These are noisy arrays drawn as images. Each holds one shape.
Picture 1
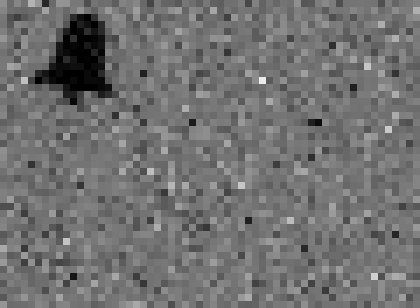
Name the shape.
bell
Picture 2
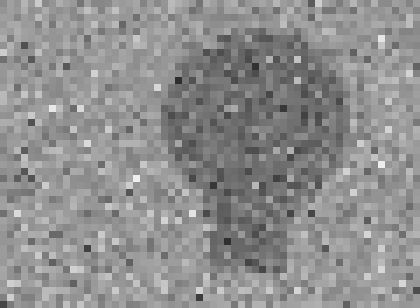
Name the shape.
light bulb
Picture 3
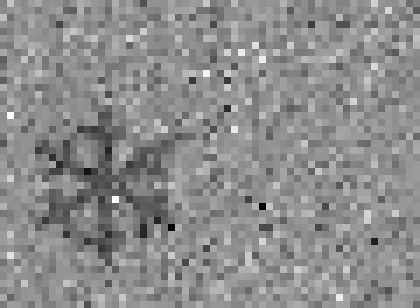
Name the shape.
snowflake
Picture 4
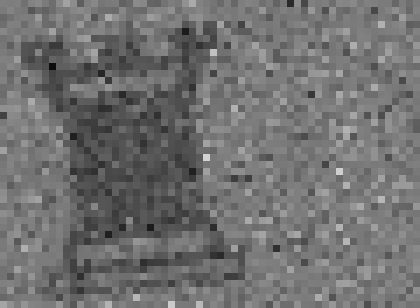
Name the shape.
chess rook
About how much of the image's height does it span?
nearly all
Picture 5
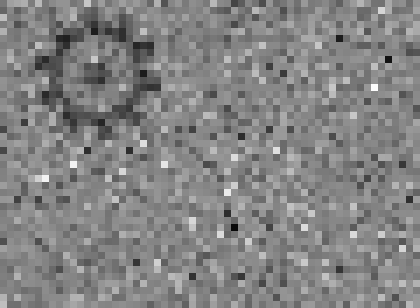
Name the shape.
gear
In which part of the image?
top left
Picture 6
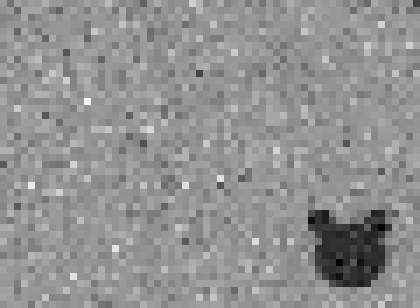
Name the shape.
bear's head
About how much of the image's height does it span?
a quarter
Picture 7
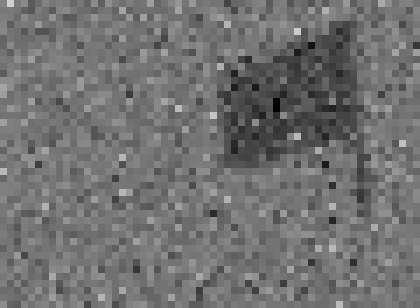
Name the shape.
flag
